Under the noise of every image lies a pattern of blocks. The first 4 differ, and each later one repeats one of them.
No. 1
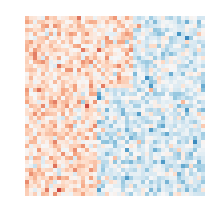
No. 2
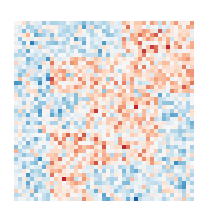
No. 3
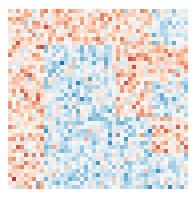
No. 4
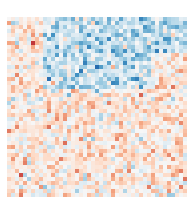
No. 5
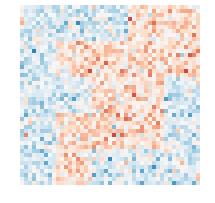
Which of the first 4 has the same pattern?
2
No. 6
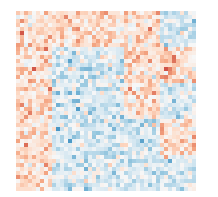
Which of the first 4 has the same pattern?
3
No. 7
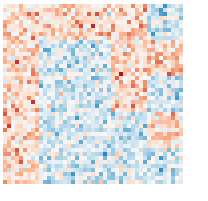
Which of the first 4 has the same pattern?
3
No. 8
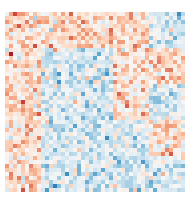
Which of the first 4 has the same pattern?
3
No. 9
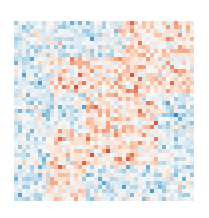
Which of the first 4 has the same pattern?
2
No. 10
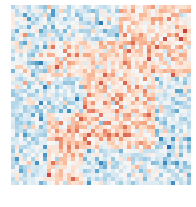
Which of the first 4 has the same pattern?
2
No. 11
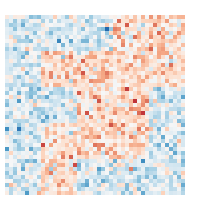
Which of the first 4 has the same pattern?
2
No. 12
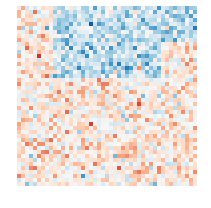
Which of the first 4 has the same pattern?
4
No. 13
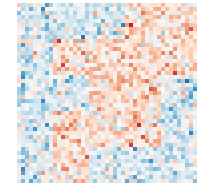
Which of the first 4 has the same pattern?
2
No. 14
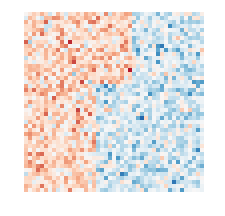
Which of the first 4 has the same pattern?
1
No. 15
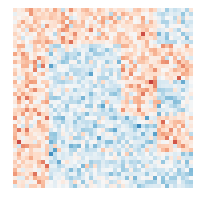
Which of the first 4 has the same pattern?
3
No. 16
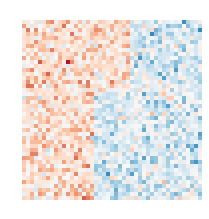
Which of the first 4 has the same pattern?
1
